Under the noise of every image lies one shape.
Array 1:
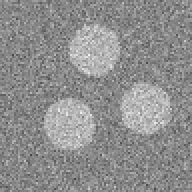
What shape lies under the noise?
three dots
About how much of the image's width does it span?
two thirds
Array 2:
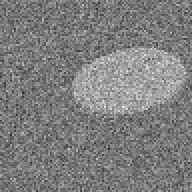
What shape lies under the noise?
ellipse
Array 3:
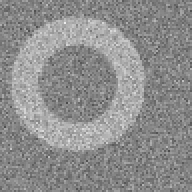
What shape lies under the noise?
ring
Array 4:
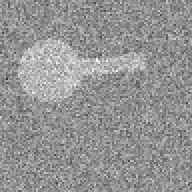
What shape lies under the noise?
lollipop
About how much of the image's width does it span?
two thirds
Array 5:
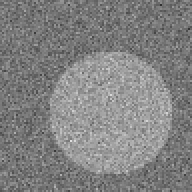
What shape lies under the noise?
disc
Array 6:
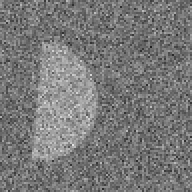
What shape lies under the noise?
half disc
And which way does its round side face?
right
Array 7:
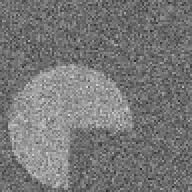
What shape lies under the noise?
disc with a wedge cut out
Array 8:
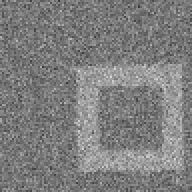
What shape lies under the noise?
square frame
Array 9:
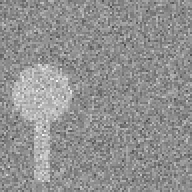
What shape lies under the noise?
lollipop
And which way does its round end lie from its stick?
up
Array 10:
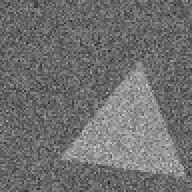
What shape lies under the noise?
triangle
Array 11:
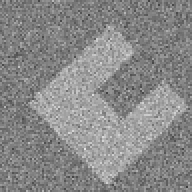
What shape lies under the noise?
square with a notch
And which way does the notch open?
up and right
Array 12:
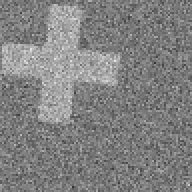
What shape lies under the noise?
cross
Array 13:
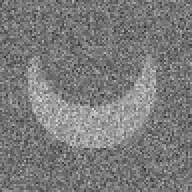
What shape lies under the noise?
crescent
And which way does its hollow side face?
up
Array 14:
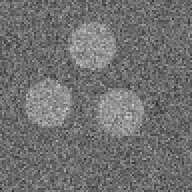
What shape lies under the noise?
three dots
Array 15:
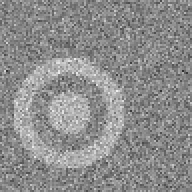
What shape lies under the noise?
bullseye
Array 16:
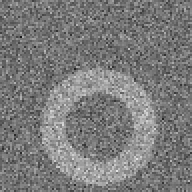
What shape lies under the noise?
ring
